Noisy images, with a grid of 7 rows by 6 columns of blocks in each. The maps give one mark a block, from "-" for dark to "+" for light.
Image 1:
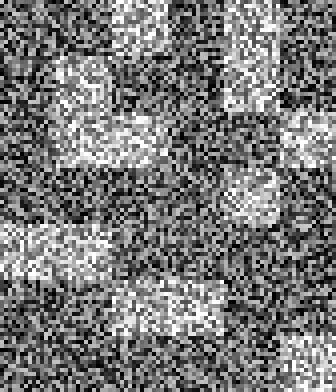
- - + - + -
- + - - + -
- + + - - +
- - - - + -
+ + - - - -
- - + + - -
- - - - - +
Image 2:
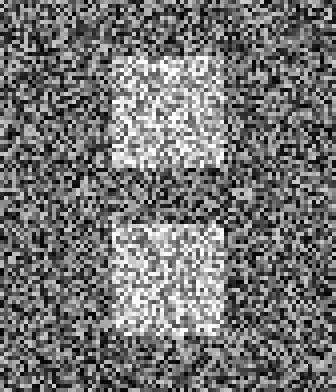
- - - - - -
- - + + - -
- - + + - -
- - - - - -
- - + + - -
- - + + - -
- - - - - -
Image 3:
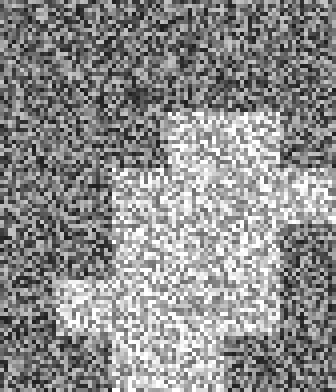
- - - - - -
- - - - - -
- - - + + -
- - + + + +
- - + + + -
- + + + + -
- - + + - -
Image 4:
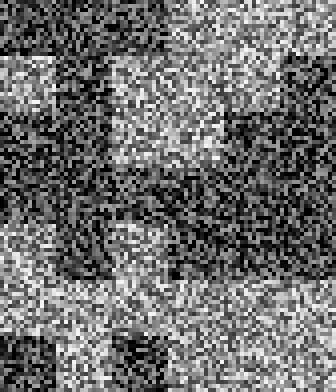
- - - + + +
+ - + + + -
- - + + - -
- - - - - -
+ - + - - -
+ + + + + +
- + - + + +
